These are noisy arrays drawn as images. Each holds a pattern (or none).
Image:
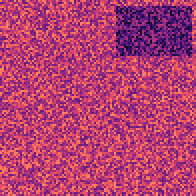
one block
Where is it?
top right
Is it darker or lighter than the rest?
darker
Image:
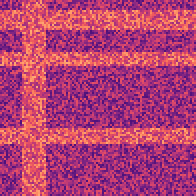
bands of rows crossing bands of columns
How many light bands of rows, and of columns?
3 and 1
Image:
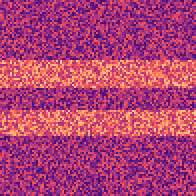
bands of rows
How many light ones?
2
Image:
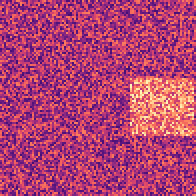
one block
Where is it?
middle right
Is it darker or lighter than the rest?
lighter
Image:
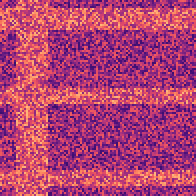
bands of rows crossing bands of columns
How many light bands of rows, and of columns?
3 and 1
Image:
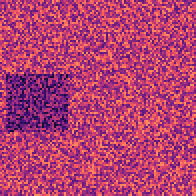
one block
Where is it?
middle left
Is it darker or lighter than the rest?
darker
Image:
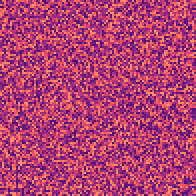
only noise
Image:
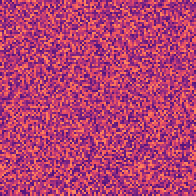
only noise
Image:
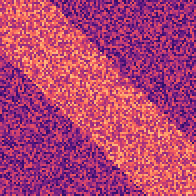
a diagonal band
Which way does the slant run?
top left to bottom right
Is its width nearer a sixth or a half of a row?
a half
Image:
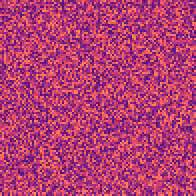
only noise
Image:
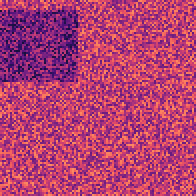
one block
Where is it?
top left
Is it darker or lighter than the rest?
darker
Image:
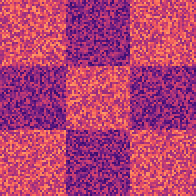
a checkerboard
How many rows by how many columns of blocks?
3 by 3
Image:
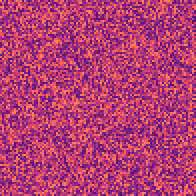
only noise
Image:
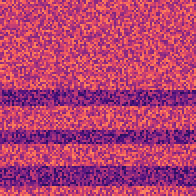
bands of rows
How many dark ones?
3
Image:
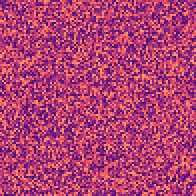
only noise
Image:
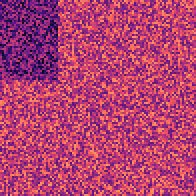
one block
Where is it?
top left
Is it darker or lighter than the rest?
darker
